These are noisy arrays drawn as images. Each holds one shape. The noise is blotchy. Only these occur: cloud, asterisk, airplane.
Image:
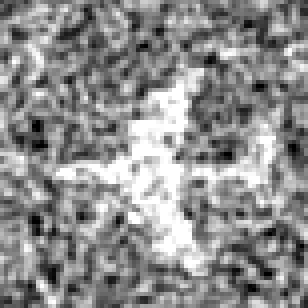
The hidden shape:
airplane
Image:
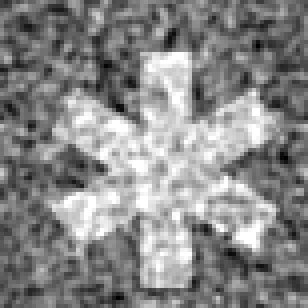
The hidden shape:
asterisk
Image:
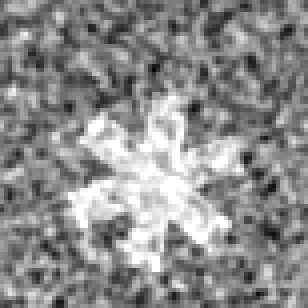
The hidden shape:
asterisk
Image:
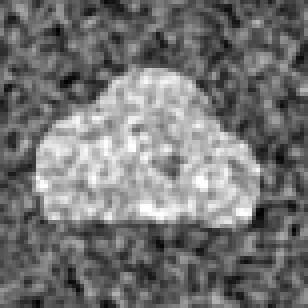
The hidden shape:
cloud
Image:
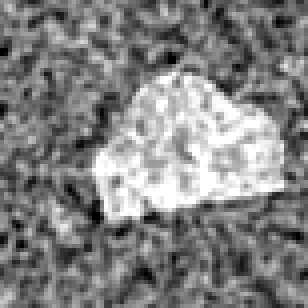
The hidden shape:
cloud
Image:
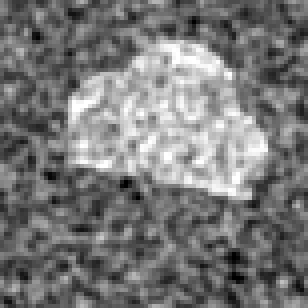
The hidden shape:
cloud
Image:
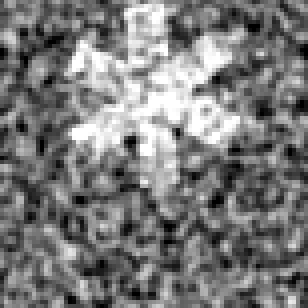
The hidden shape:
asterisk
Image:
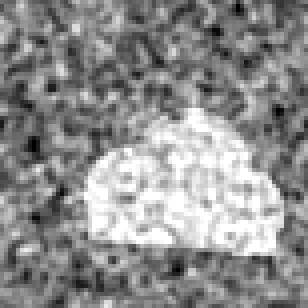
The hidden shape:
cloud
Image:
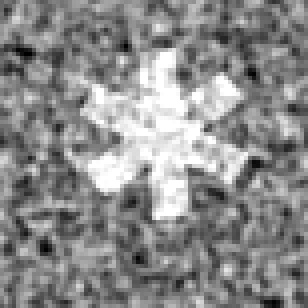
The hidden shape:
asterisk
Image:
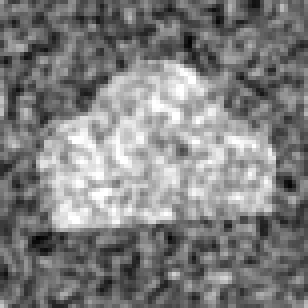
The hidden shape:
cloud
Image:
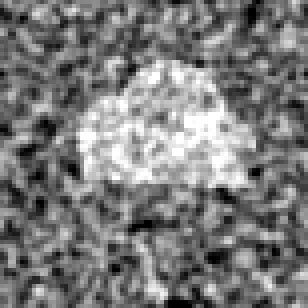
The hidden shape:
cloud
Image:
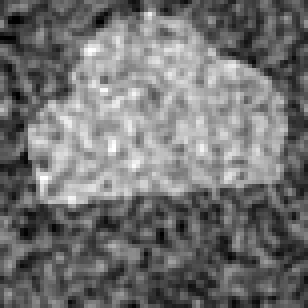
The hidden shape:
cloud
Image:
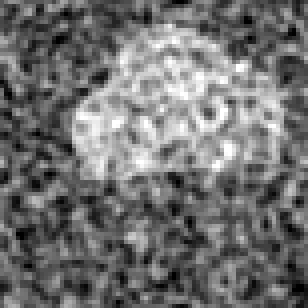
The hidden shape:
cloud
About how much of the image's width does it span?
two thirds
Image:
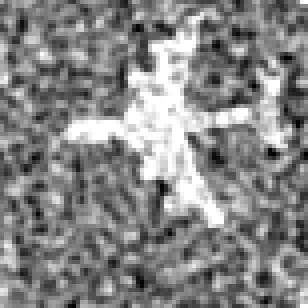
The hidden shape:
airplane
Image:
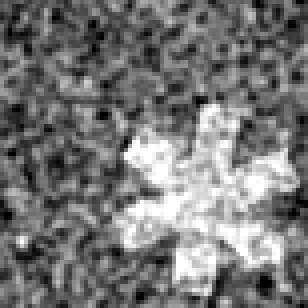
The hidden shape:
asterisk
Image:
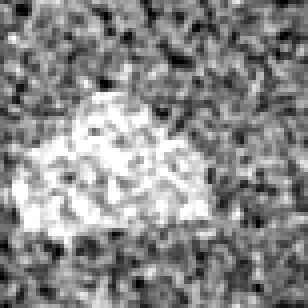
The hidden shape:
cloud
